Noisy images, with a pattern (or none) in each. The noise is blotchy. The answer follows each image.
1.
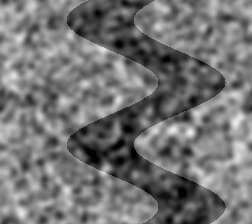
a wavy band
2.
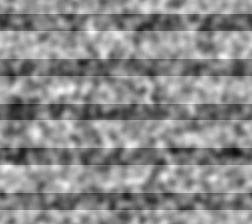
horizontal stripes
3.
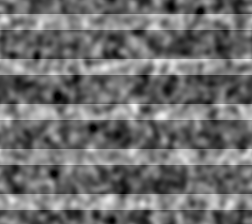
horizontal stripes
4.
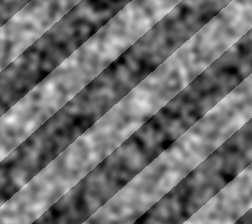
diagonal stripes
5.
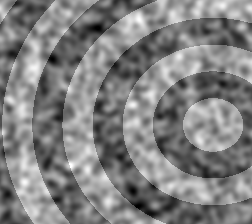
rings round one point
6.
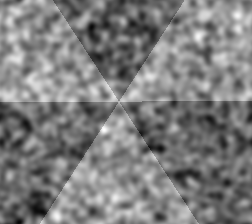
spokes from one point
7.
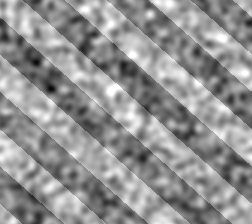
diagonal stripes
